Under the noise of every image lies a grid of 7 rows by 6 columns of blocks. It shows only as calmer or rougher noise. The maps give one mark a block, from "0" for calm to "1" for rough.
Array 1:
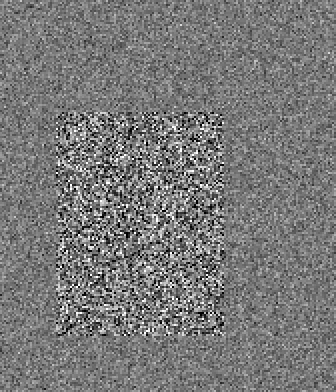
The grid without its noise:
000000
000000
011100
011100
011100
011100
000000
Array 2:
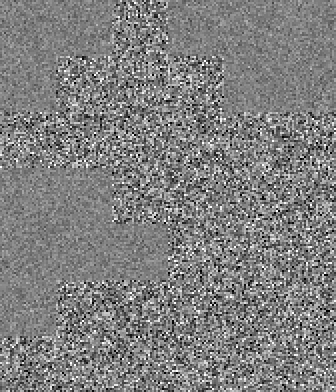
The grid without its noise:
001000
011100
111111
001111
000111
011111
111111
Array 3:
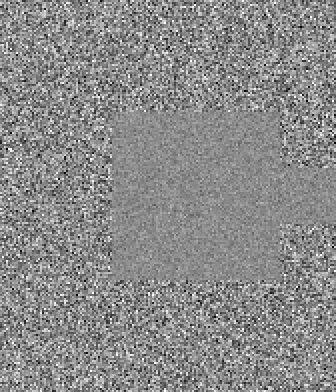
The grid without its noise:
111111
111111
110001
110000
110001
111111
111111
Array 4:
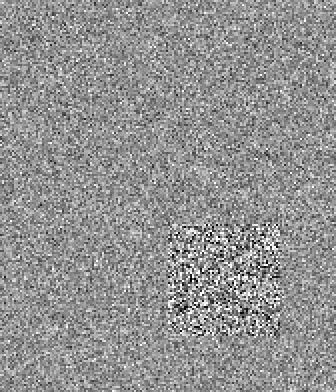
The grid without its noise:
000000
000000
000000
000000
000110
000110
000000
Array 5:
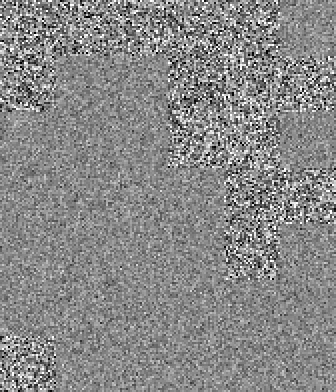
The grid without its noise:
111110
100111
000110
000011
000010
000000
100000
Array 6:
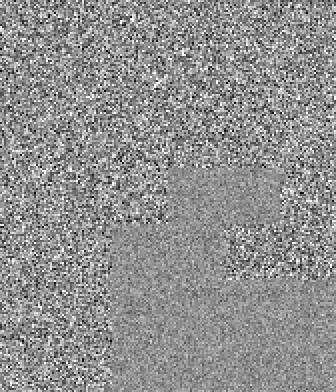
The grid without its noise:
111111
111111
111111
111001
110011
110000
110000
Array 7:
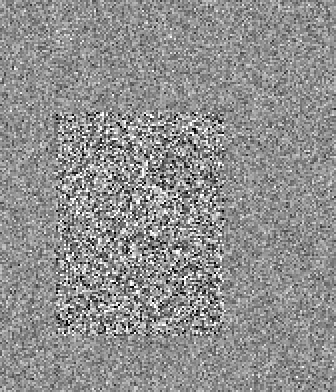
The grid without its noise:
000000
000000
011100
011100
011100
011100
000000
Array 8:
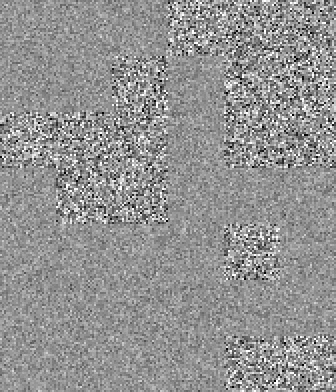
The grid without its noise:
000111
001011
111011
011000
000010
000000
000011
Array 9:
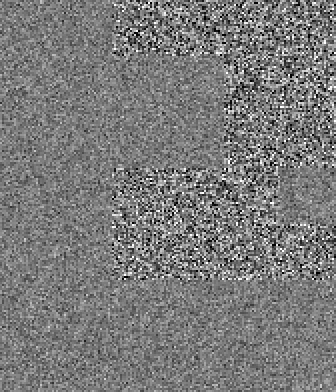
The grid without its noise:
001111
000011
000011
001110
001111
000000
000000
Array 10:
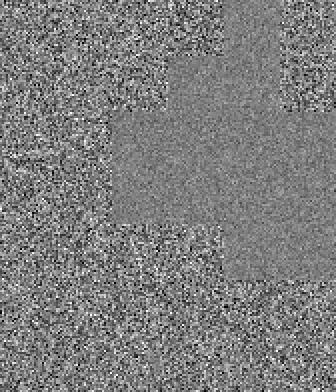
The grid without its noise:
111101
111001
110000
110000
111100
111111
111111
